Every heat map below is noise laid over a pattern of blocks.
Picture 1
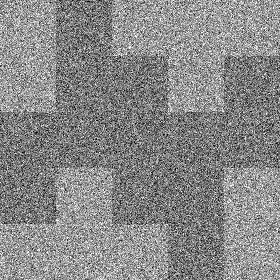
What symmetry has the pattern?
the same after a half turn
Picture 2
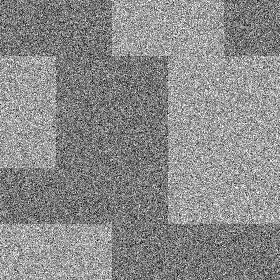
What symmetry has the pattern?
no symmetry
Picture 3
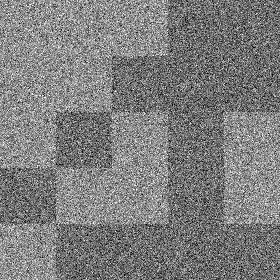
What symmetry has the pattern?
no symmetry
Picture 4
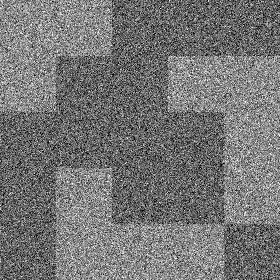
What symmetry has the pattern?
mirrored about the diagonal from the top left
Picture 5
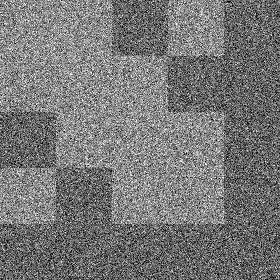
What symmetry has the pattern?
mirrored about the diagonal from the top left
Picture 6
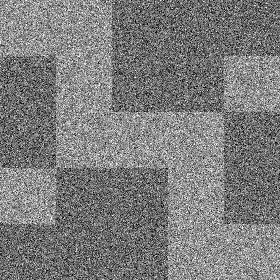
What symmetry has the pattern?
the same after a half turn
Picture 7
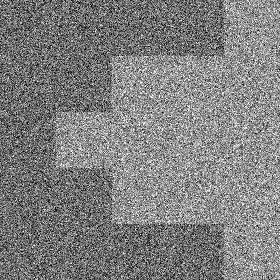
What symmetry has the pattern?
top and bottom mirror each other
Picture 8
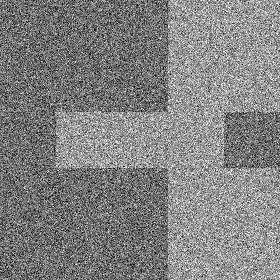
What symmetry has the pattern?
top and bottom mirror each other
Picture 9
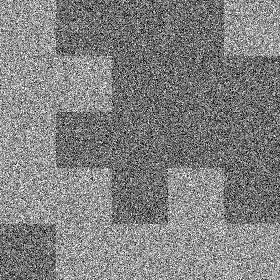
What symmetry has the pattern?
mirrored about the diagonal from the bottom left
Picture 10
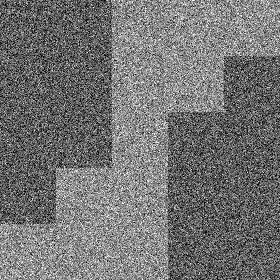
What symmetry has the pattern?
the same after a half turn
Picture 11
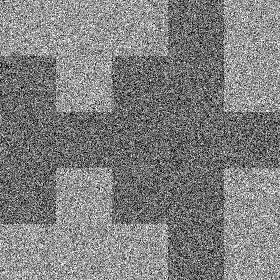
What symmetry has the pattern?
top and bottom mirror each other
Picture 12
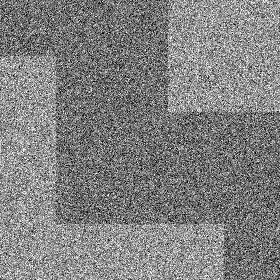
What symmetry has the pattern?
mirrored about the diagonal from the bottom left
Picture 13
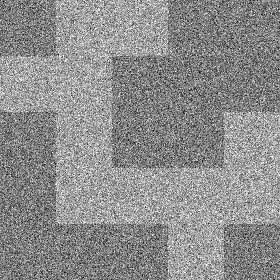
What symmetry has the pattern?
mirrored about the diagonal from the bottom left
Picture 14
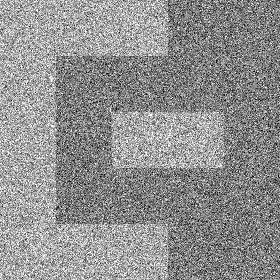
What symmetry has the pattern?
top and bottom mirror each other
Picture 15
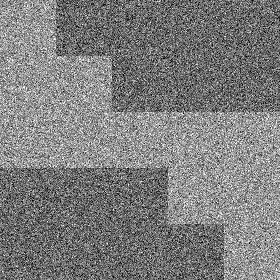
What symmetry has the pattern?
the same after a half turn
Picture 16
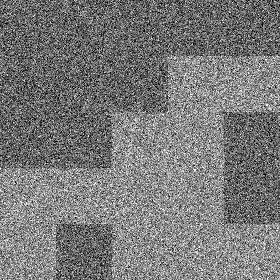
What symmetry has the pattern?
no symmetry
